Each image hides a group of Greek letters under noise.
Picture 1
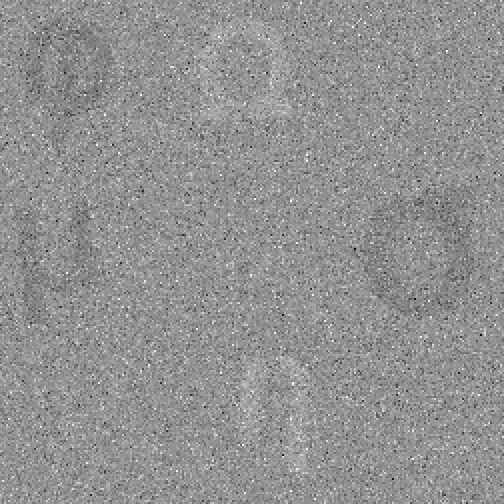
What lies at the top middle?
omega
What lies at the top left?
phi
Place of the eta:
bottom middle
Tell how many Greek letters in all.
5
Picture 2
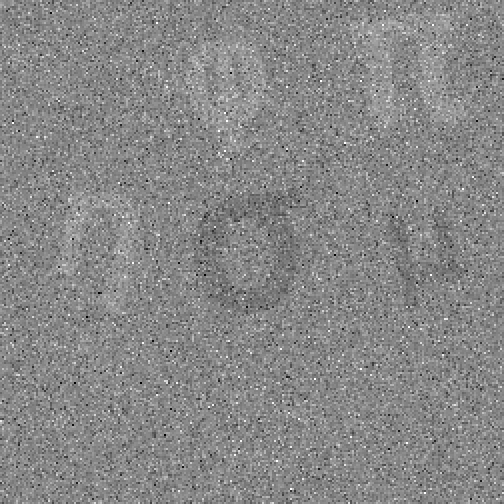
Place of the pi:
top right
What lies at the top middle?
phi
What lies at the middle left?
eta
